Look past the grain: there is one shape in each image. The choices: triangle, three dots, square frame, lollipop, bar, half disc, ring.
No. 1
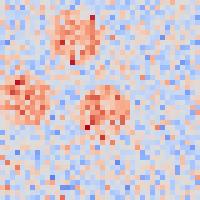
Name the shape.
three dots
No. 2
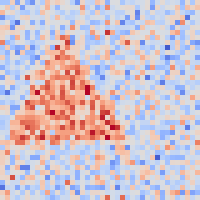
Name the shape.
triangle
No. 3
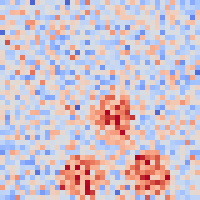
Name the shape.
three dots
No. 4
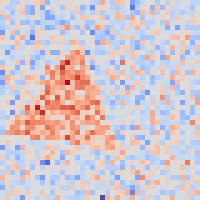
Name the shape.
triangle
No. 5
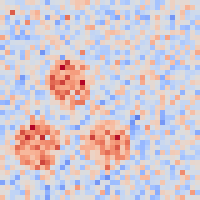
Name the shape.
three dots
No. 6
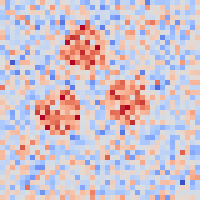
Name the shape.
three dots
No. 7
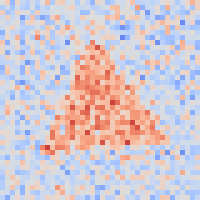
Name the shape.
triangle
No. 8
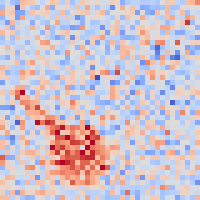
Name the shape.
lollipop
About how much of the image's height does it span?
half
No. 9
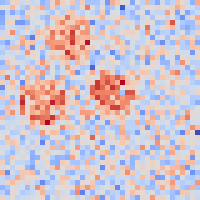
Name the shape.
three dots
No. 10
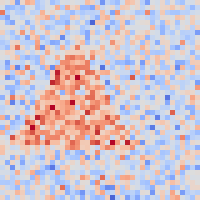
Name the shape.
triangle
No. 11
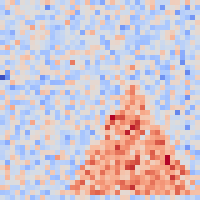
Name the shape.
triangle
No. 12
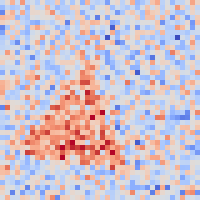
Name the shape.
triangle
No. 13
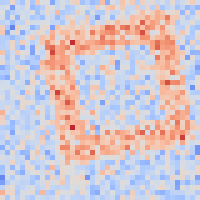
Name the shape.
square frame
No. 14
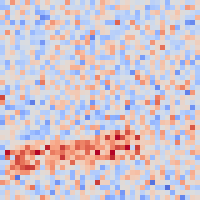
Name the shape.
bar
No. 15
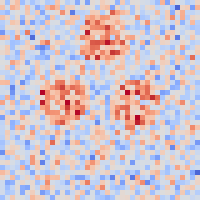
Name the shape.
three dots
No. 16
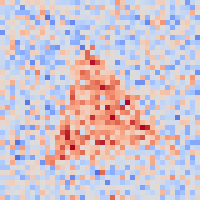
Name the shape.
triangle
